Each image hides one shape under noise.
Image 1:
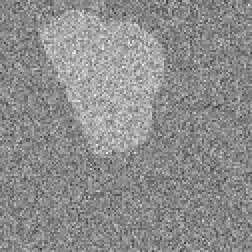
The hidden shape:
cloud
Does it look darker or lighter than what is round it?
lighter
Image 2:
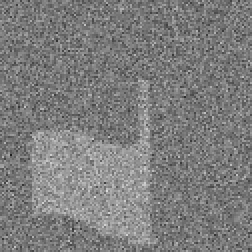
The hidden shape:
flag
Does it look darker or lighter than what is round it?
lighter
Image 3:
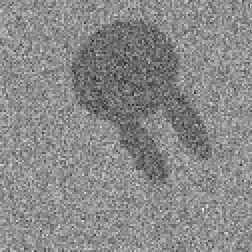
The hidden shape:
rabbit's head
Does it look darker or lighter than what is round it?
darker
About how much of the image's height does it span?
two thirds
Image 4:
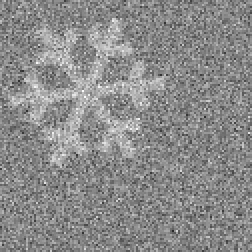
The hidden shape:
snowflake
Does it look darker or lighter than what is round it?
lighter
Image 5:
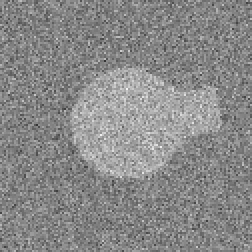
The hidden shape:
light bulb
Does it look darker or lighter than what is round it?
lighter
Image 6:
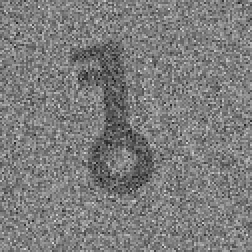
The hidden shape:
key
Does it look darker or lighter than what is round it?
darker
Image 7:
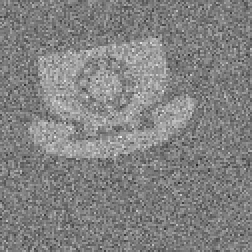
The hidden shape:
telephone
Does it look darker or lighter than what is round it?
lighter
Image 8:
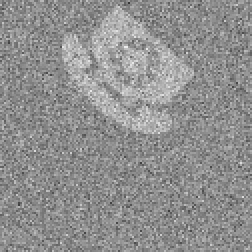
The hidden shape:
telephone
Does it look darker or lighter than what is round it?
lighter
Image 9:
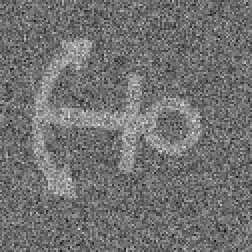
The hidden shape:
anchor
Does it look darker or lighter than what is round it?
lighter
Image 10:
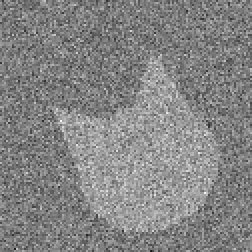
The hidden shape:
cat's head
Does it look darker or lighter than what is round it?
lighter
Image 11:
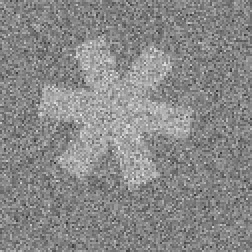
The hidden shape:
asterisk
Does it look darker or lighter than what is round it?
lighter
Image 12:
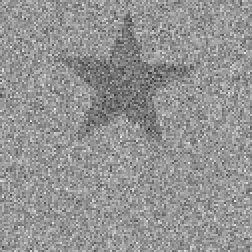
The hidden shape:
star
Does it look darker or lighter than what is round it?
darker
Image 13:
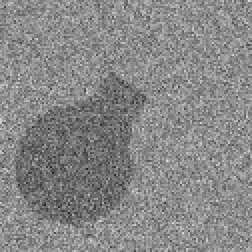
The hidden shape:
light bulb
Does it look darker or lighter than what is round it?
darker
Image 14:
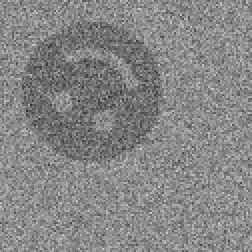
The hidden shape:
smiling face
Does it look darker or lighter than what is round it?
darker
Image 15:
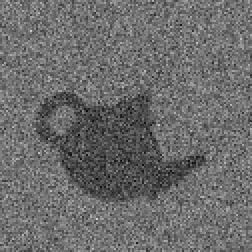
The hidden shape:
teapot
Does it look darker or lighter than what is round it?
darker
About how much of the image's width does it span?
two thirds
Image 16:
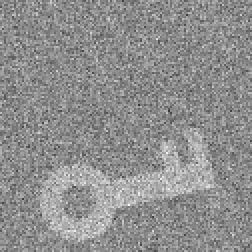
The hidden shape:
key
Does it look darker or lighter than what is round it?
lighter
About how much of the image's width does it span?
two thirds
